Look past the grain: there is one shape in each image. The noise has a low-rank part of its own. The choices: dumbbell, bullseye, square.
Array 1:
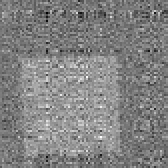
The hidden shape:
square
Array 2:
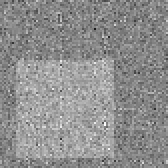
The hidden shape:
square
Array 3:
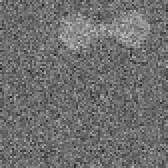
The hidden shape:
dumbbell
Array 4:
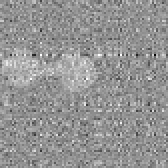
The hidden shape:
dumbbell
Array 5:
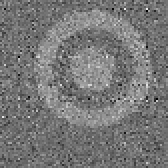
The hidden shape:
bullseye
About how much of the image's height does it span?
two thirds
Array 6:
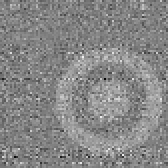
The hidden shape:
bullseye
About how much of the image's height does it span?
two thirds
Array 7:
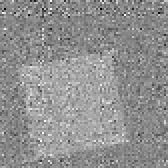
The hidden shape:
square
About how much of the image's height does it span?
two thirds
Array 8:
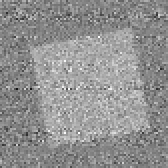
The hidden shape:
square
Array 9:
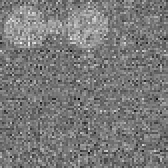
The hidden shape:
dumbbell
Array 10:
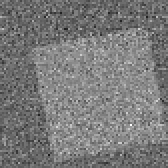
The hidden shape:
square
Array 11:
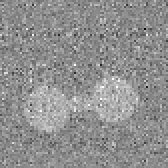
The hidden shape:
dumbbell
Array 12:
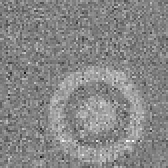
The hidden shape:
bullseye
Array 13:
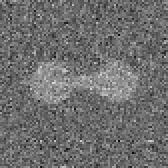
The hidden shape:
dumbbell
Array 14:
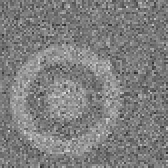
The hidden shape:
bullseye
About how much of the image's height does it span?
two thirds
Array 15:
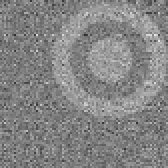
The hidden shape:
bullseye
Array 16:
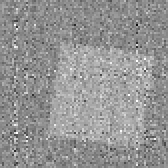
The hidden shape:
square
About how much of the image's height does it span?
two thirds
